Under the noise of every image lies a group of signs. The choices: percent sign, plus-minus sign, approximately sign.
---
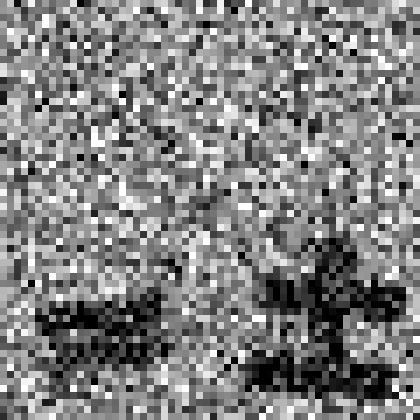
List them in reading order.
bottom left: approximately sign; bottom right: plus-minus sign
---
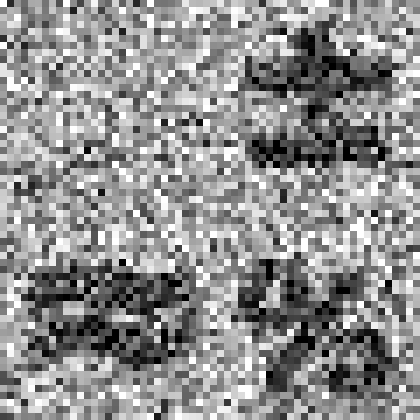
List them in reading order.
top right: plus-minus sign; bottom left: approximately sign; bottom right: percent sign
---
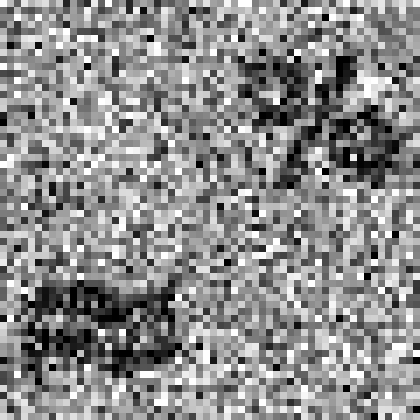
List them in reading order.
top right: percent sign; bottom left: approximately sign
